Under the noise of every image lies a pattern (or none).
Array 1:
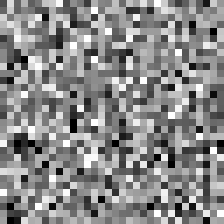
only noise
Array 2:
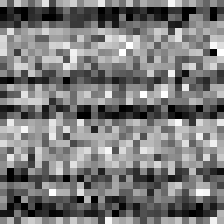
bands of rows
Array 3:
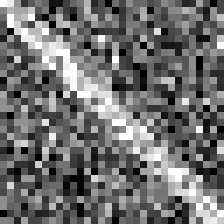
a diagonal band
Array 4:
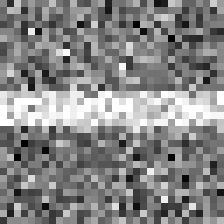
one band of rows
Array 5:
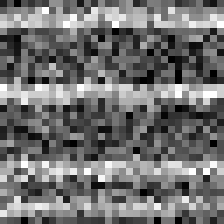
bands of rows
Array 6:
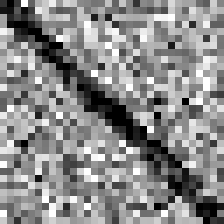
a diagonal band
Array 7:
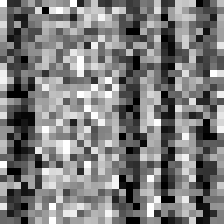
bands of columns
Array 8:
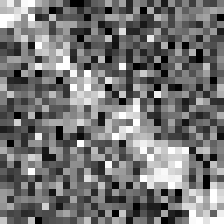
blocks along the diagonal
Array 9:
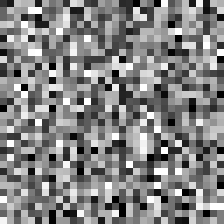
only noise
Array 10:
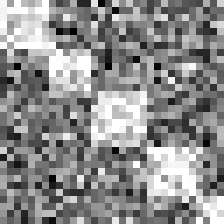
blocks along the diagonal
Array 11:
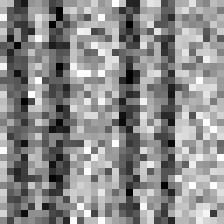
bands of columns
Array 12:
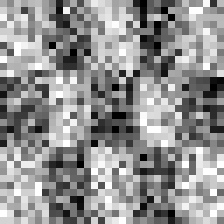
a checkerboard
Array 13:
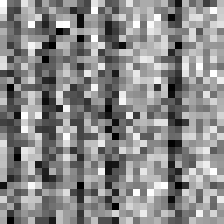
bands of columns
